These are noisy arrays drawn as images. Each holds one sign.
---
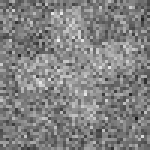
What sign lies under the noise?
plus sign
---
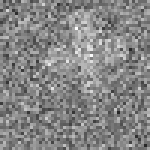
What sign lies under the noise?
plus sign
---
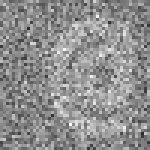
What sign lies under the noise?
at sign
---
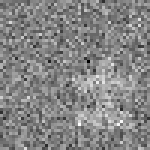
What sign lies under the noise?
plus-minus sign
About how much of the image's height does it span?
half
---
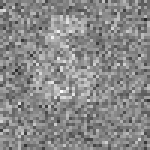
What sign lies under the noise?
ampersand
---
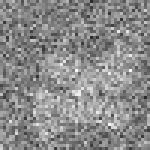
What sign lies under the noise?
not-equal sign
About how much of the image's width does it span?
two thirds
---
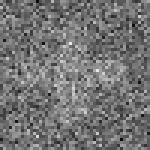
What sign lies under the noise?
plus sign
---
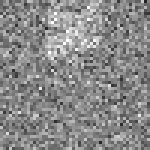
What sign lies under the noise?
not-equal sign
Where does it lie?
top middle
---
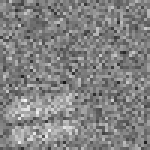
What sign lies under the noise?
equals sign
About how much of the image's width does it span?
half
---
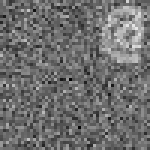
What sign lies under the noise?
at sign
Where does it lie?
top right
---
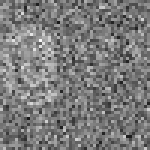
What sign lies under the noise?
at sign
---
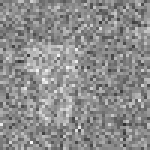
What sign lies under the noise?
pilcrow
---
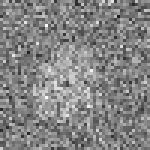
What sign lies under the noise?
hash sign
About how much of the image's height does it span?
half
